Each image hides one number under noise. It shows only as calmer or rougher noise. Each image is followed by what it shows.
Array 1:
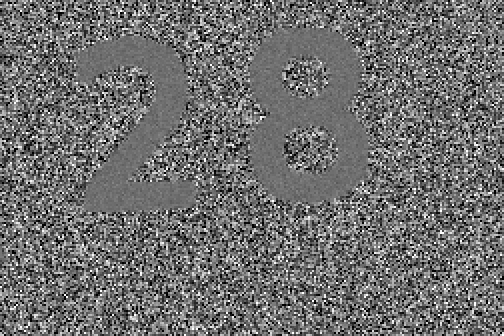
28
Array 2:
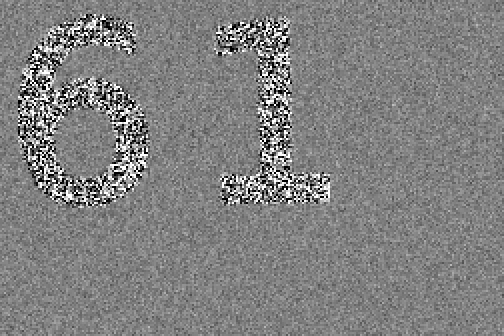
61
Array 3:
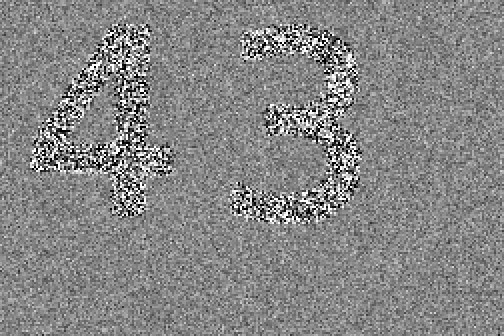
43
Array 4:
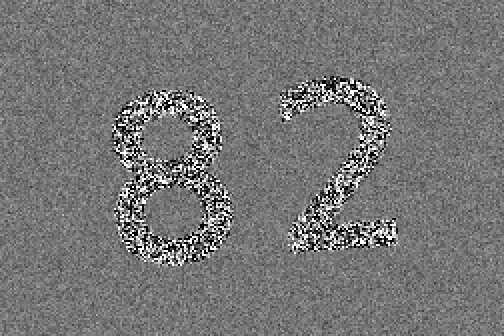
82
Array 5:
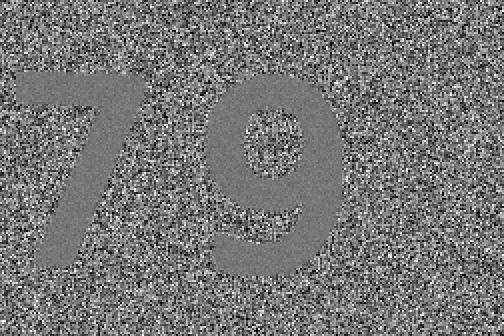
79
